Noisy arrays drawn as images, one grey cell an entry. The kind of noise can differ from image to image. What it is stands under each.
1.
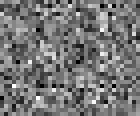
low rank plus noise
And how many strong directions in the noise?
two
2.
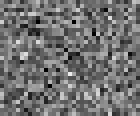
low rank plus noise
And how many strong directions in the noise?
two
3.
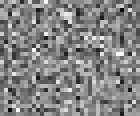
low rank plus noise
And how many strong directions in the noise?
three or four
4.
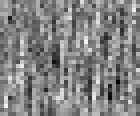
streaked along the columns
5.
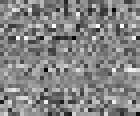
rows of uneven size
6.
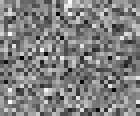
low rank plus noise
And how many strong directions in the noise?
five to eight
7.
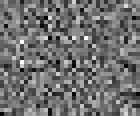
low rank plus noise
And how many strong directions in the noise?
three or four
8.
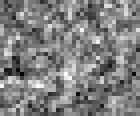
blotchy
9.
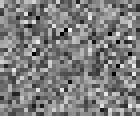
independent entries
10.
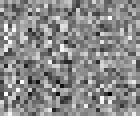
low rank plus noise
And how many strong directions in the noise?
two
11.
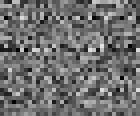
rows of uneven size
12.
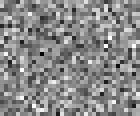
independent entries
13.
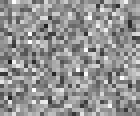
independent entries
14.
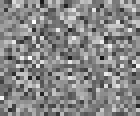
low rank plus noise
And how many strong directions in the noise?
one
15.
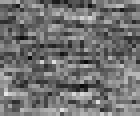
streaked along the rows
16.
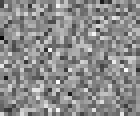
independent entries
